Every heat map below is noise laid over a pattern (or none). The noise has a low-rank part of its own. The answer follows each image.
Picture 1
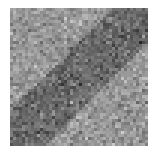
a diagonal band
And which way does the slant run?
bottom left to top right
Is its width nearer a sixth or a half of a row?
a half
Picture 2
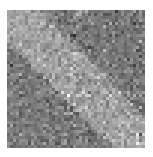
a diagonal band
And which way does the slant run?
top left to bottom right
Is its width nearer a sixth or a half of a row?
a half
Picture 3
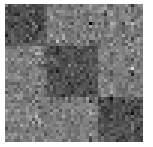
blocks along the diagonal
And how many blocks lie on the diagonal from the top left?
3
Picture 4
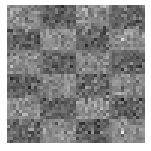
a checkerboard
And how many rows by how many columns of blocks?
6 by 4
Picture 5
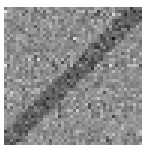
a diagonal band
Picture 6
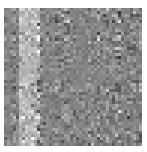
one band of columns
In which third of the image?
left
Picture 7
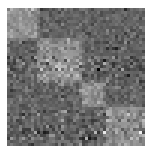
blocks along the diagonal
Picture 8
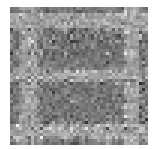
bands of rows crossing bands of columns
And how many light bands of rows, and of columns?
3 and 2
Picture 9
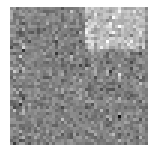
one block
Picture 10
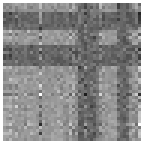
bands of rows crossing bands of columns
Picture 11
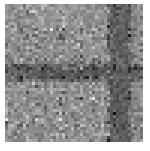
bands of rows crossing bands of columns
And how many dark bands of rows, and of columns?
1 and 1
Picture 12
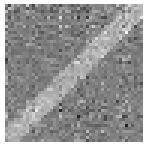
a diagonal band
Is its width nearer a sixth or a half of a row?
a sixth
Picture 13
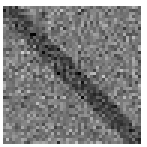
a diagonal band
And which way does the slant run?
top left to bottom right
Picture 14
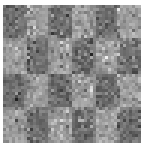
a checkerboard
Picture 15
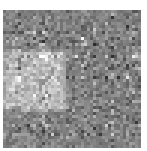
one block
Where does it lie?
middle left
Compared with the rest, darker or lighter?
lighter
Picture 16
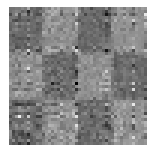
a checkerboard
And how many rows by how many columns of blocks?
3 by 4
